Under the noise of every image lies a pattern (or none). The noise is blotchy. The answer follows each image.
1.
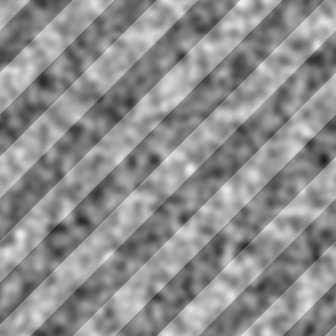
diagonal stripes
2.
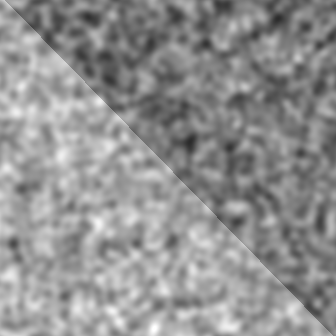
a sharp edge
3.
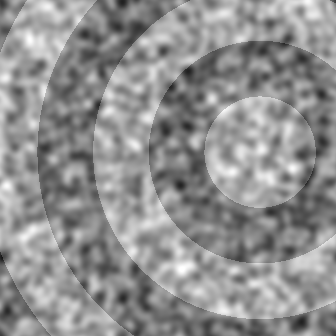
rings round one point
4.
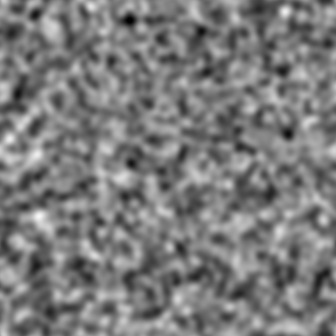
only noise
